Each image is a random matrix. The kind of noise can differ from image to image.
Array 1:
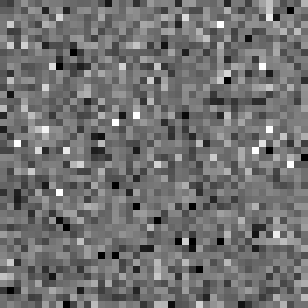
heavy tails
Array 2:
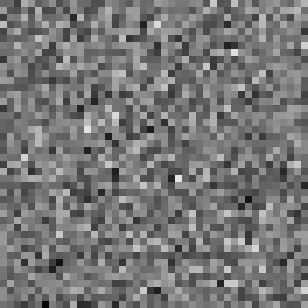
independent entries
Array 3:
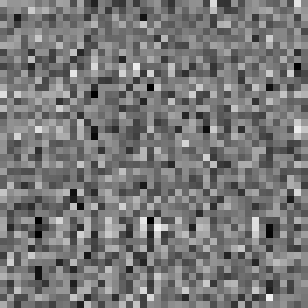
low rank plus noise
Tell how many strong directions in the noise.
two
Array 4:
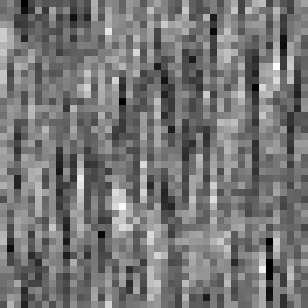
streaked along the columns
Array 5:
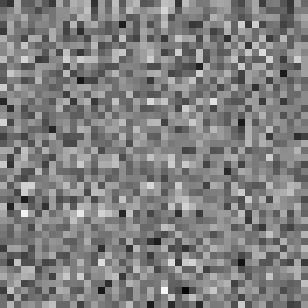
low rank plus noise
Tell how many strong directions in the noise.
three or four
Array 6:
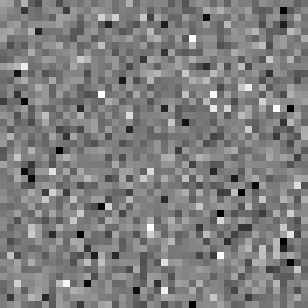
heavy tails
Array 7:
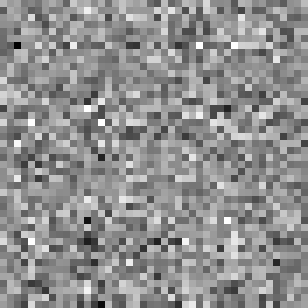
low rank plus noise
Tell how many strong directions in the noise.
three or four
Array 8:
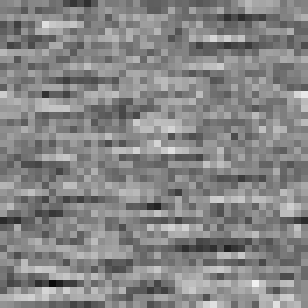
streaked along the rows
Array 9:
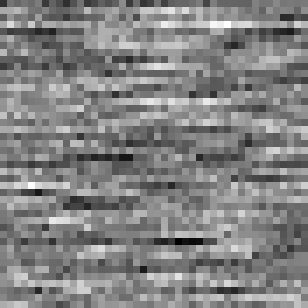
streaked along the rows
